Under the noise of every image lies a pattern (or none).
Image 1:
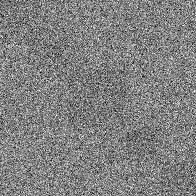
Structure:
blocks along the diagonal
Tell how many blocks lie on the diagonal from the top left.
5
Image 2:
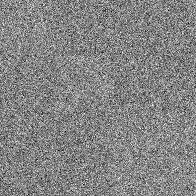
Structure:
blocks along the diagonal
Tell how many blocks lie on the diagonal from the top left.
3
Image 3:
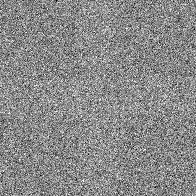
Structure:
bands of rows crossing bands of columns
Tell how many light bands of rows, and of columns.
1 and 1
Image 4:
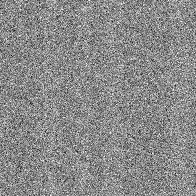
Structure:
bands of columns
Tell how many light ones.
4
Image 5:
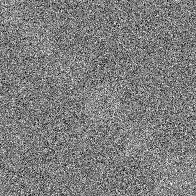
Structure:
blocks along the diagonal
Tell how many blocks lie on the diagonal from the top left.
6
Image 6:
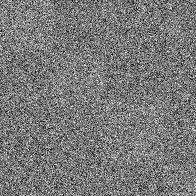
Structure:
blocks along the diagonal
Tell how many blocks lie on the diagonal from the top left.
4
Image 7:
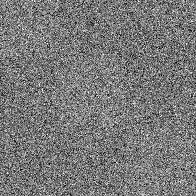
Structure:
blocks along the diagonal
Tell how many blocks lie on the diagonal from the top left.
3
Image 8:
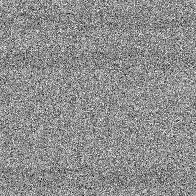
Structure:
bands of rows
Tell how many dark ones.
3
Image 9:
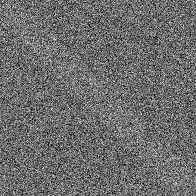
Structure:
a diagonal band
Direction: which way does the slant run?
top left to bottom right
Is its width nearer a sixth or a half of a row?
a sixth
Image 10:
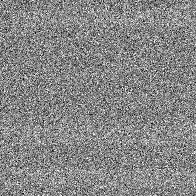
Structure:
bands of rows
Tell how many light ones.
3
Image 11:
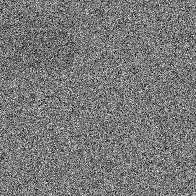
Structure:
one block
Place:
top left
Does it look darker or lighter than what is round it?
darker
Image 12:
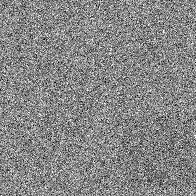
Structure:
one block
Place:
bottom right
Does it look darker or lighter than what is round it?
darker
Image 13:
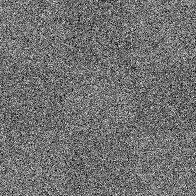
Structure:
a checkerboard
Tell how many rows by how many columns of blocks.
3 by 3
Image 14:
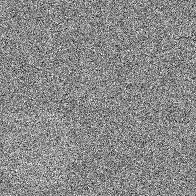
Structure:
one block
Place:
bottom left
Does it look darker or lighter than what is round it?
lighter
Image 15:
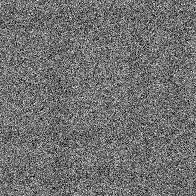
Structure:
bands of rows crossing bands of columns
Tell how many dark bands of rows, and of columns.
3 and 3
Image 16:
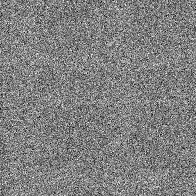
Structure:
bands of rows crossing bands of columns
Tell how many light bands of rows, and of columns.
3 and 2
